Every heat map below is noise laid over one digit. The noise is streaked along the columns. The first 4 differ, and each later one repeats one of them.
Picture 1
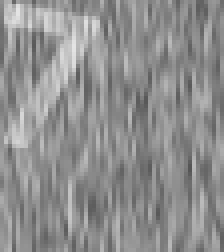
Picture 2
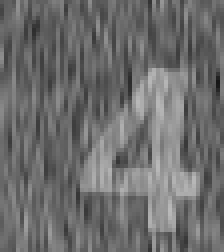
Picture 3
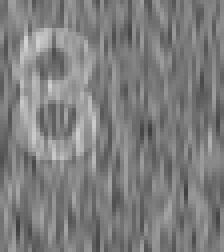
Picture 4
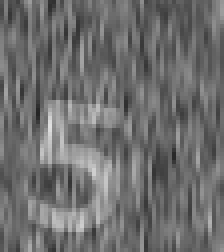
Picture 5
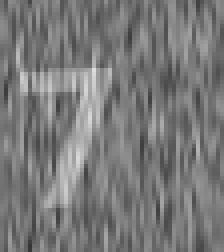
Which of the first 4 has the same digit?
1
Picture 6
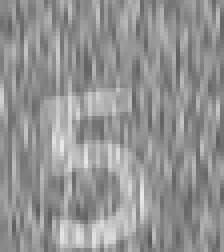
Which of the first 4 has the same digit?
4
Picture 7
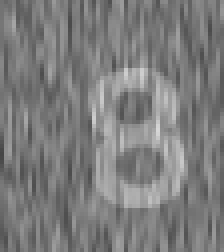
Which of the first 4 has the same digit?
3
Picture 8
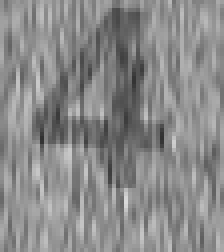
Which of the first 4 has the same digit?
2
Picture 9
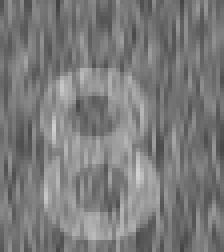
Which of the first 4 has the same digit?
3
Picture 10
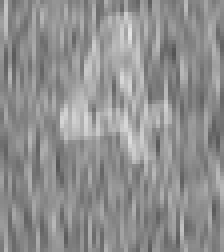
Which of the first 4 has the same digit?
2
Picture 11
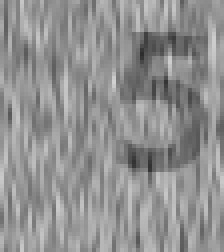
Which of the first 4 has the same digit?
4
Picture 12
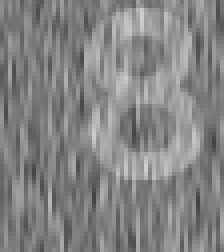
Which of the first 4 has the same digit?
3
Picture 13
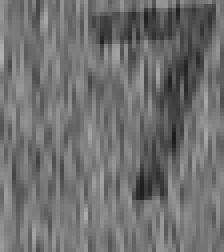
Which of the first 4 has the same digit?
1
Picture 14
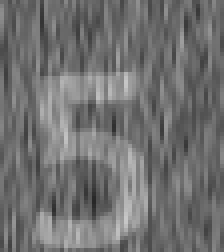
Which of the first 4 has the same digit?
4
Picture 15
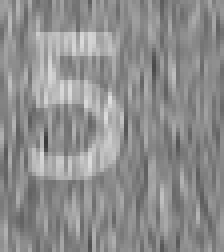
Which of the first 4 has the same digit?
4
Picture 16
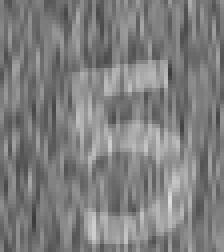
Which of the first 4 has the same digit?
4
